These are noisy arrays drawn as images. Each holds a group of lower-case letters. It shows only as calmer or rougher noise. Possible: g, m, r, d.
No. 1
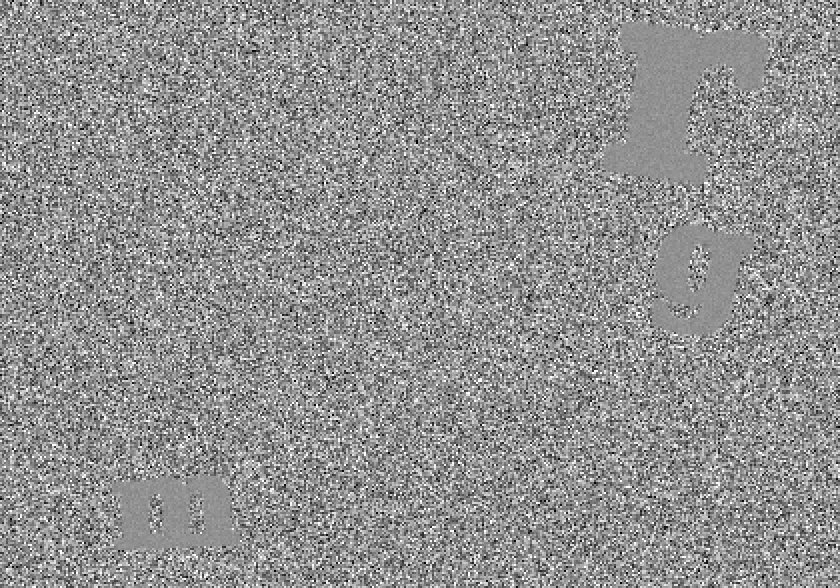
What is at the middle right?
g
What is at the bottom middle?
nothing
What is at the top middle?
nothing
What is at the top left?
nothing
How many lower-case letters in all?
3
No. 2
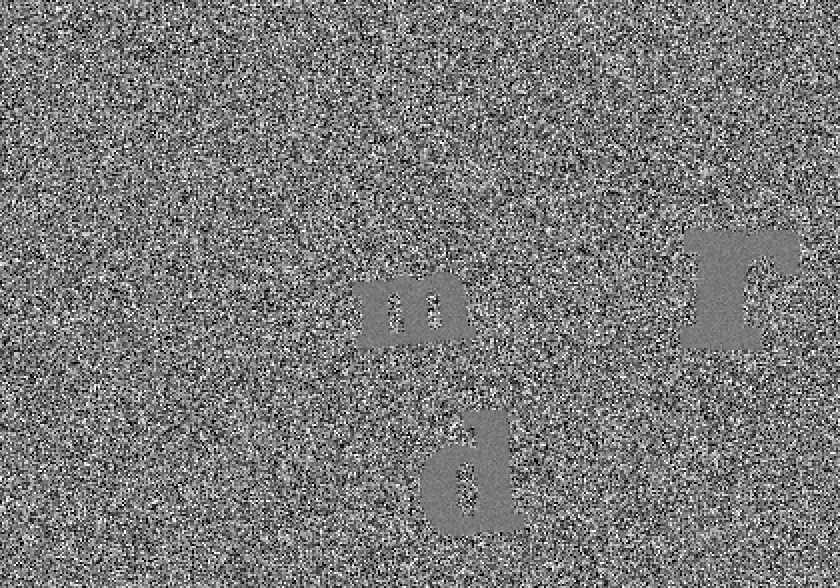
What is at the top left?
nothing
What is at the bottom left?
nothing
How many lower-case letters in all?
3
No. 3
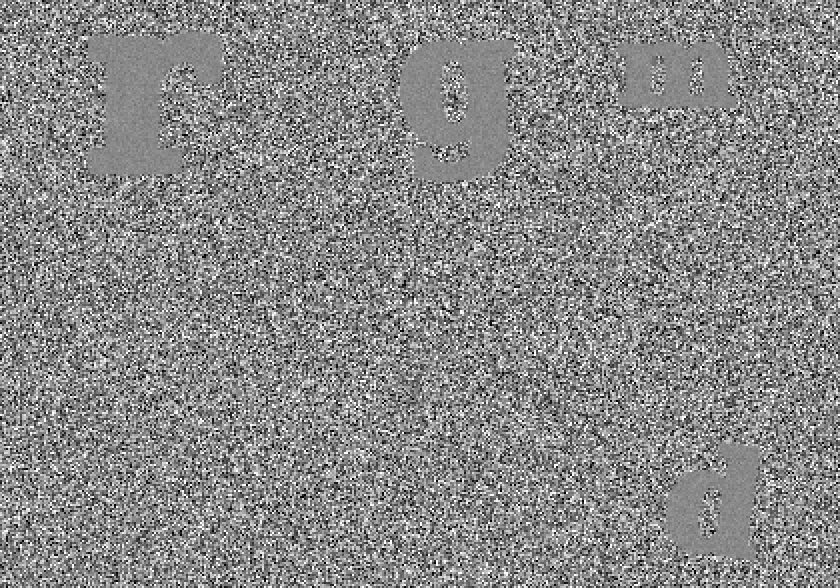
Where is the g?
top middle
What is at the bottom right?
d
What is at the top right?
m
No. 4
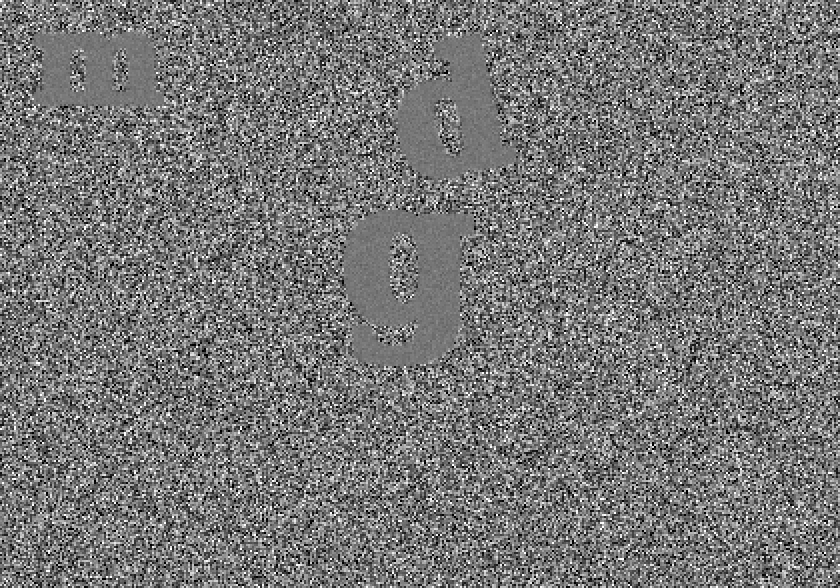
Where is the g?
centre
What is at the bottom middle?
nothing
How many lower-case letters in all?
3
